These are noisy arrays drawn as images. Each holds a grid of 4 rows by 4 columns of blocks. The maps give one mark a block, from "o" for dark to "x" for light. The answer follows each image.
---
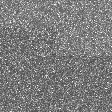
xxxx
ooxx
oooo
oooo
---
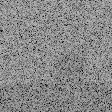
xxxx
xxxx
xxox
oooo
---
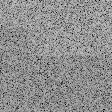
xxxx
oxxx
oooo
oooo
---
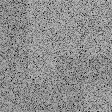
oxxx
oxxx
oxoo
ooox
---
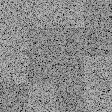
xxxo
xooo
xoox
oxox
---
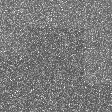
xxxx
xoox
ooox
oooo
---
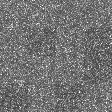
xxxx
xoxo
xxxo
oxox
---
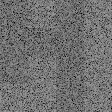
oxox
ooox
oxox
xxox
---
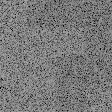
xooo
xxxo
xxoo
xxox
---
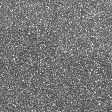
xxxx
ooxx
oooo
oooo
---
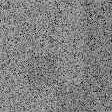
xxxo
xxxo
xoxo
xxoo
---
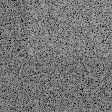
oxxx
oxxx
oooo
oooo
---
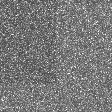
ooxx
ooxx
ooxx
xxxx
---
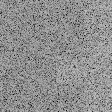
ooox
ooox
ooxx
ooox
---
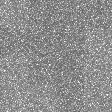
xooo
ooox
xoox
xxox
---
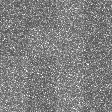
ooxo
oxxo
xoxo
xoxo
